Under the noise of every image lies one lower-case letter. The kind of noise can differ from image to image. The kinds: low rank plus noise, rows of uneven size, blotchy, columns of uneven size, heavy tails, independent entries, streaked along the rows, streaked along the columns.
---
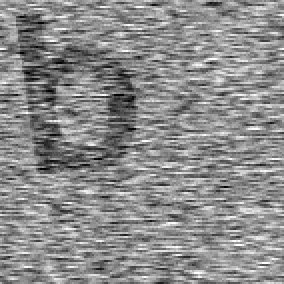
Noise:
streaked along the rows
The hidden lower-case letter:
b
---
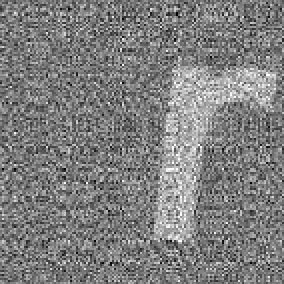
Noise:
low rank plus noise
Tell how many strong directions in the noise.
three or four
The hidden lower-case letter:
r
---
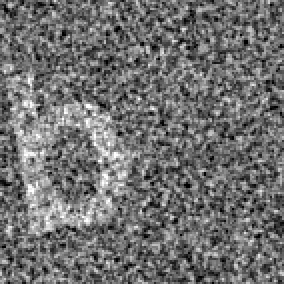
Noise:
blotchy
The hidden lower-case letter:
b
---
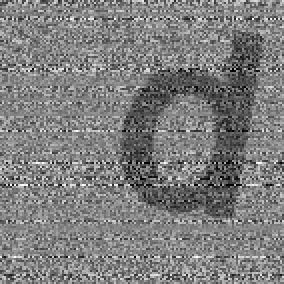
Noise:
rows of uneven size
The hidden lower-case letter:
d
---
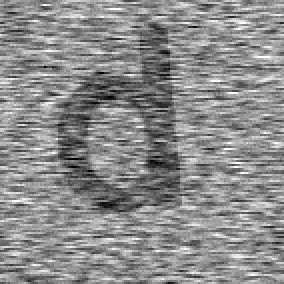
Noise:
streaked along the rows
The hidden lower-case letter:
d
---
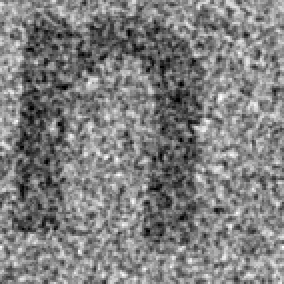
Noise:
blotchy
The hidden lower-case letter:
n
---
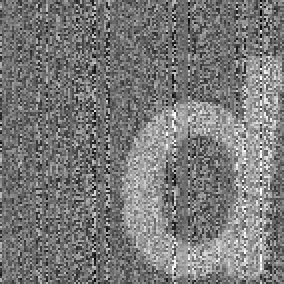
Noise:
columns of uneven size
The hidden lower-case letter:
d
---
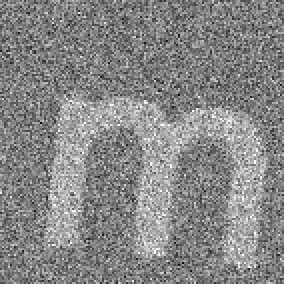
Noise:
independent entries
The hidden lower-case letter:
m
